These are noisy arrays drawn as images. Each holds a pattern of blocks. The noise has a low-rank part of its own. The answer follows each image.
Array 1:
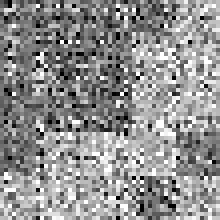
mirrored about the diagonal from the top left
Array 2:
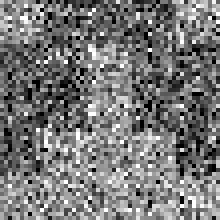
left and right mirror each other
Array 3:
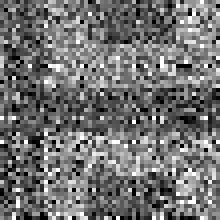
top and bottom mirror each other
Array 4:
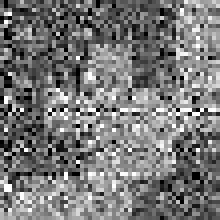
mirrored about the diagonal from the top left
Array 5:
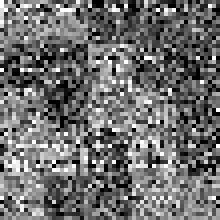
no symmetry
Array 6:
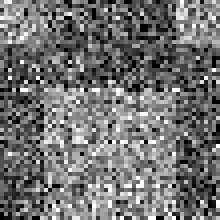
left and right mirror each other
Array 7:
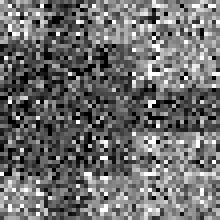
top and bottom mirror each other
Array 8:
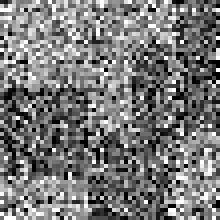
no symmetry
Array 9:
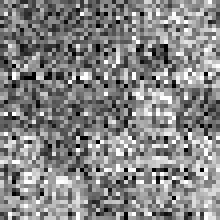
mirrored about the diagonal from the top left
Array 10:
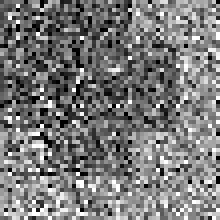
mirrored about the diagonal from the top left
